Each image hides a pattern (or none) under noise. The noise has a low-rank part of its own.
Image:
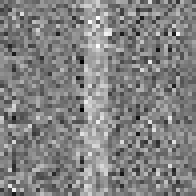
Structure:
one vertical stripe
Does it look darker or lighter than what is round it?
lighter
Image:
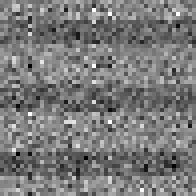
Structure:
horizontal stripes
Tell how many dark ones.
3
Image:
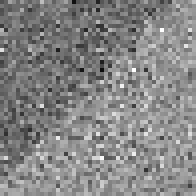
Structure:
a sharp edge
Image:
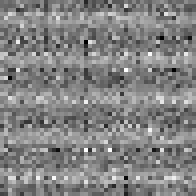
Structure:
horizontal stripes
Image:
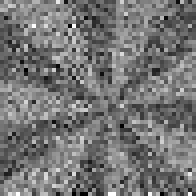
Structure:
spokes from one point
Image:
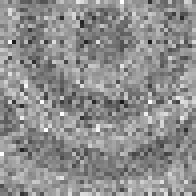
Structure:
rings round one point
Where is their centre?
top middle
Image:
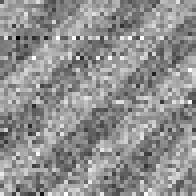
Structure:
diagonal stripes
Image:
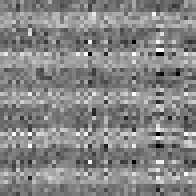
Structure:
horizontal stripes
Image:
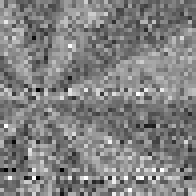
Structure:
spokes from one point
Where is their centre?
middle left
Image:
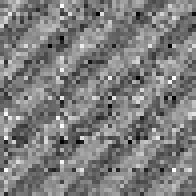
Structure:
diagonal stripes
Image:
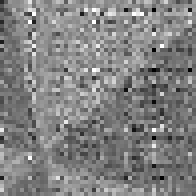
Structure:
spokes from one point
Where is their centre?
bottom left
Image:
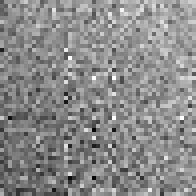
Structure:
a smooth slope
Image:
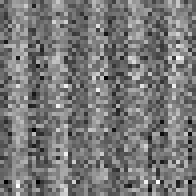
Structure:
vertical stripes
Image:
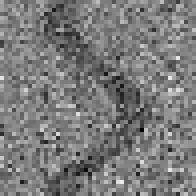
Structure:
a wavy band
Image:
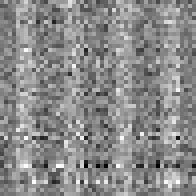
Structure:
vertical stripes
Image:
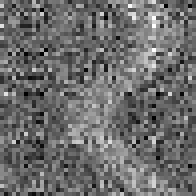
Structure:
a wavy band
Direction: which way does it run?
top to bottom
